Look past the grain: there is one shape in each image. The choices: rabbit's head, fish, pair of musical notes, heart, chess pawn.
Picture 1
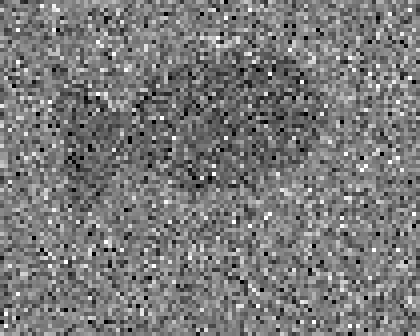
fish
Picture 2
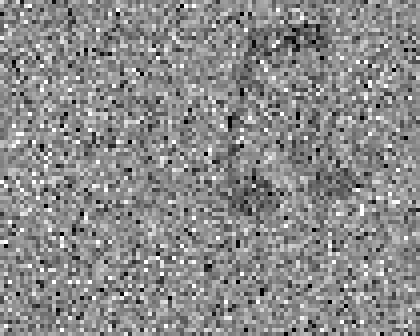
pair of musical notes
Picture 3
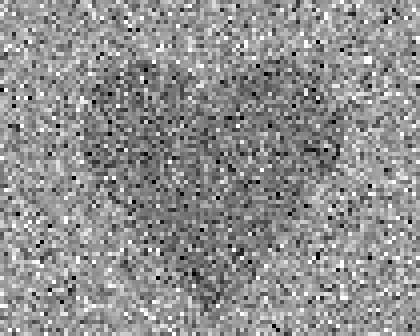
heart
